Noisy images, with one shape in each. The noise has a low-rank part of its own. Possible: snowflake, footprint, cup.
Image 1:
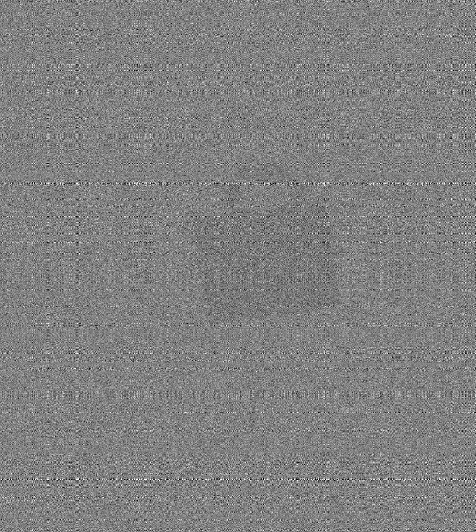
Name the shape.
cup
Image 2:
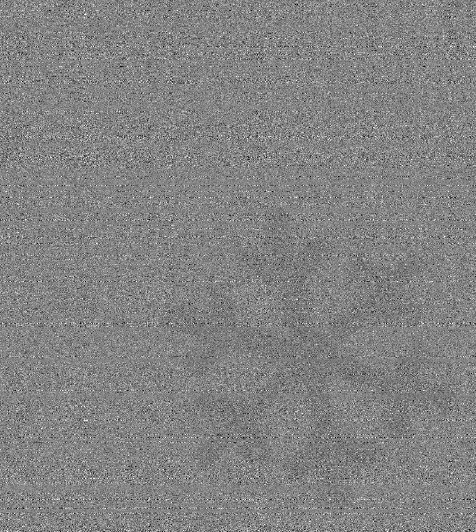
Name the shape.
snowflake
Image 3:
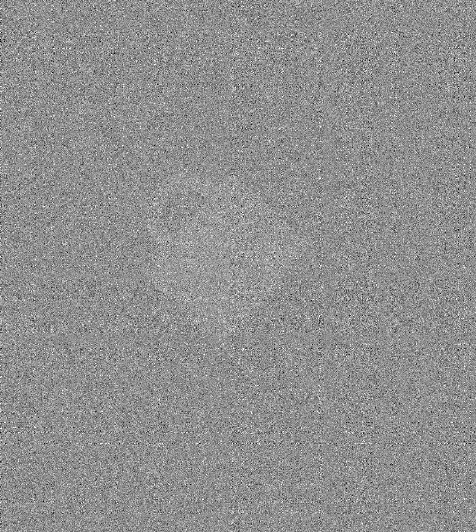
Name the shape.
cup
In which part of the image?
centre
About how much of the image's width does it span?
a third
